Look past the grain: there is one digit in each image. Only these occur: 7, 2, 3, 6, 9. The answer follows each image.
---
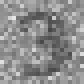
dark 3
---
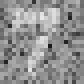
light 7
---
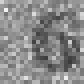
dark 6
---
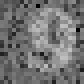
light 9
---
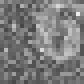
light 6
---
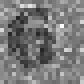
dark 6
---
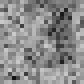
dark 3
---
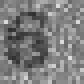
dark 6
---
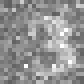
light 3
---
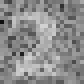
light 2
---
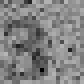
dark 3
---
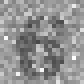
dark 6
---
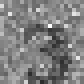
dark 3
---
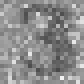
dark 3
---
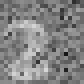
light 2
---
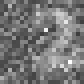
light 2
